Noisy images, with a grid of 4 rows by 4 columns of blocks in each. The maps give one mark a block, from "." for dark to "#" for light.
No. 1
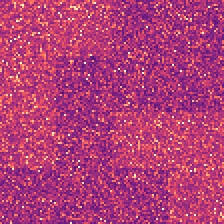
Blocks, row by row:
##..
#...
#.##
...#
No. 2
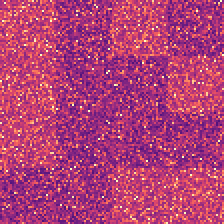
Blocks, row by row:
#.#.
#..#
#...
..##
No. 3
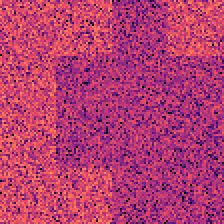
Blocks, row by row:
##.#
#...
#...
##..
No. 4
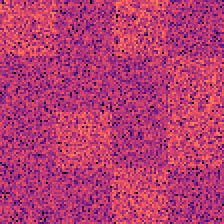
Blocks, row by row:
#.#.
...#
.#.#
..#.
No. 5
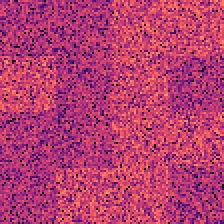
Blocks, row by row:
..##
#.#.
..##
.##.
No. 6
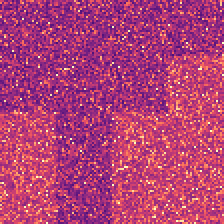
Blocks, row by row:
....
...#
#.##
#.##
